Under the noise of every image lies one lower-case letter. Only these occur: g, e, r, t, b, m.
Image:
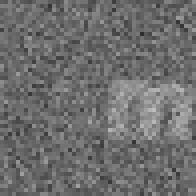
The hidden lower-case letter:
m
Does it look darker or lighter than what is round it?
lighter
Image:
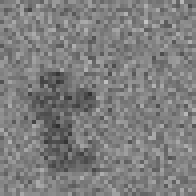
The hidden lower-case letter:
t
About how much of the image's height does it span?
half
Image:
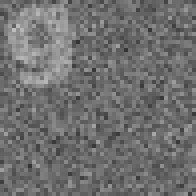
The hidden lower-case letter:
g
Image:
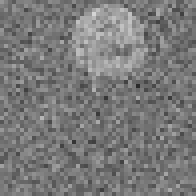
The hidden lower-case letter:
e
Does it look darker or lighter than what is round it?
lighter
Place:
top middle
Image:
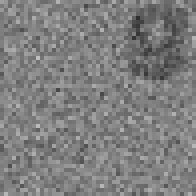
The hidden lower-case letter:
g
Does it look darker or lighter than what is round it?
darker
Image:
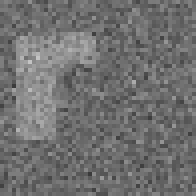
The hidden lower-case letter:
r
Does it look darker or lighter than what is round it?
lighter
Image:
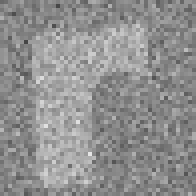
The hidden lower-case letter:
r
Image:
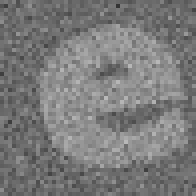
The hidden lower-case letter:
e
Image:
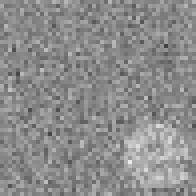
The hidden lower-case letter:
e
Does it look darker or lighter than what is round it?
lighter
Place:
bottom right
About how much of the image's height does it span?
a third
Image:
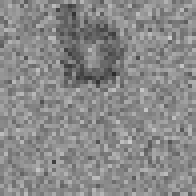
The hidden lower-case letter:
b
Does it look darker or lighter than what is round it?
darker
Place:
top middle
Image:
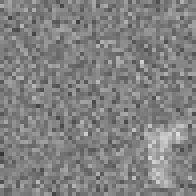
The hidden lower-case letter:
r
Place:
bottom right
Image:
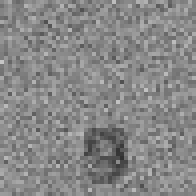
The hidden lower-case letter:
g
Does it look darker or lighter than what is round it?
darker
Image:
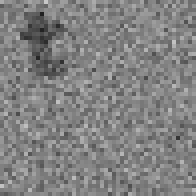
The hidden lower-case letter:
t
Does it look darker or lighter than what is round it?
darker
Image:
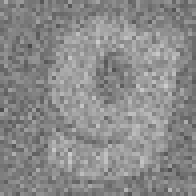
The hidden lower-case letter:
g
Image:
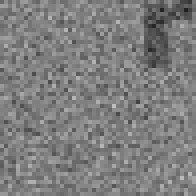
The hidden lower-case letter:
r
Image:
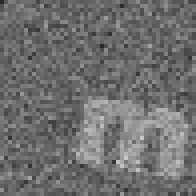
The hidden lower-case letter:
m
